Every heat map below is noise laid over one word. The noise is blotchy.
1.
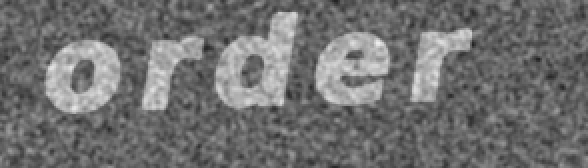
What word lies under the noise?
order
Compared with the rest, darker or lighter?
lighter
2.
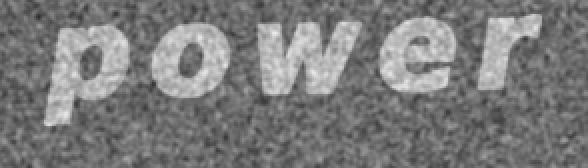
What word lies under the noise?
power
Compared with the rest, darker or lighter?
lighter
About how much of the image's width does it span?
nearly all
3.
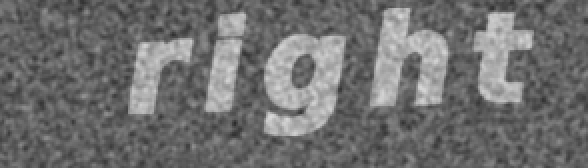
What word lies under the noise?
right
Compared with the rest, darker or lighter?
lighter
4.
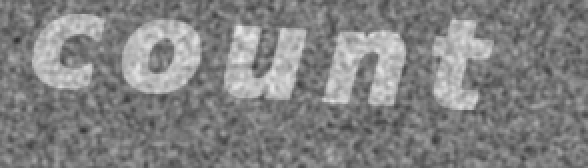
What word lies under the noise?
count
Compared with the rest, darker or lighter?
lighter
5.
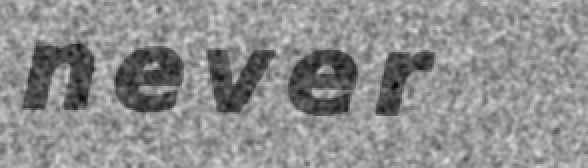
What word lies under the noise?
never
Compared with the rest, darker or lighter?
darker
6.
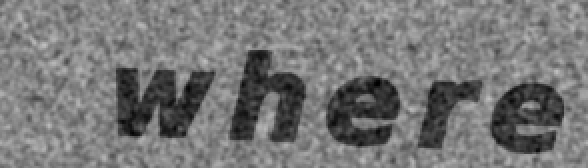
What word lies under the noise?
where
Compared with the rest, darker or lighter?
darker
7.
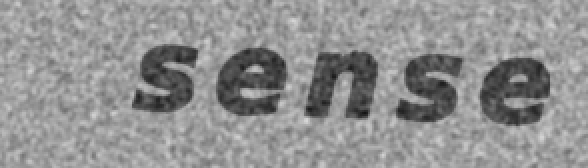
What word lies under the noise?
sense
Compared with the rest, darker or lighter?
darker
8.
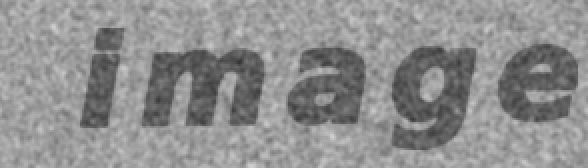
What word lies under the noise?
image
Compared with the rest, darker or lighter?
darker
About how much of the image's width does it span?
nearly all
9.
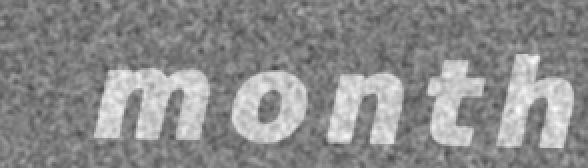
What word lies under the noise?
month
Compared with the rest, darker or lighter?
lighter
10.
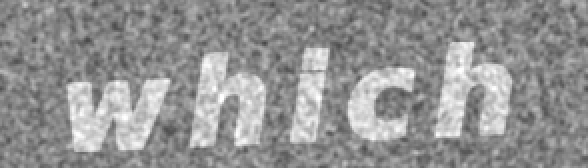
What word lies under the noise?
which
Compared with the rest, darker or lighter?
lighter
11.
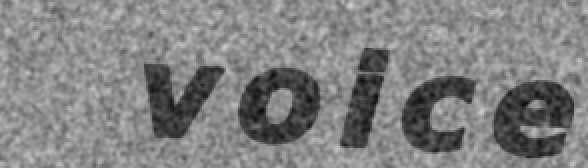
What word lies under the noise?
voice
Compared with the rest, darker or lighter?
darker
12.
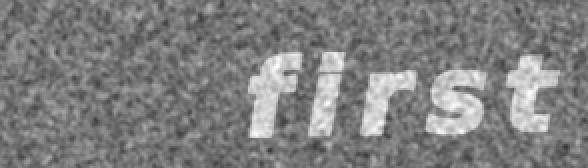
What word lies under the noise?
first
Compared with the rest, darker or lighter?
lighter
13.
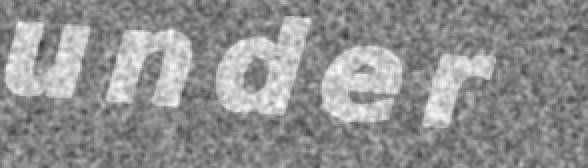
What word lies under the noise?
under
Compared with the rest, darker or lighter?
lighter
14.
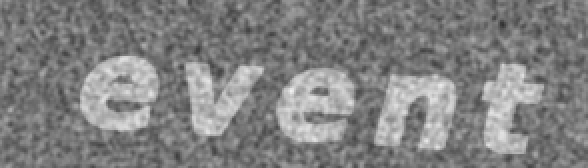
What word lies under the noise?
event
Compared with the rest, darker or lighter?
lighter
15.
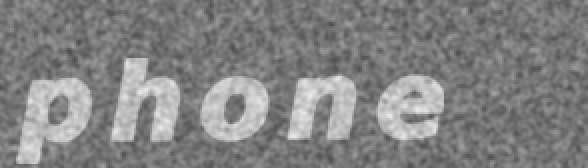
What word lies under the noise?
phone
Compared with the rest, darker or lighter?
lighter
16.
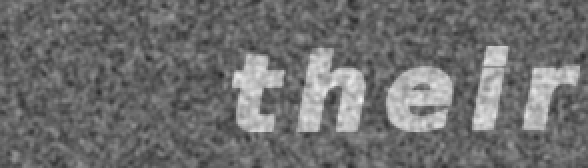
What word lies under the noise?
their
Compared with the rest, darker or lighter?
lighter
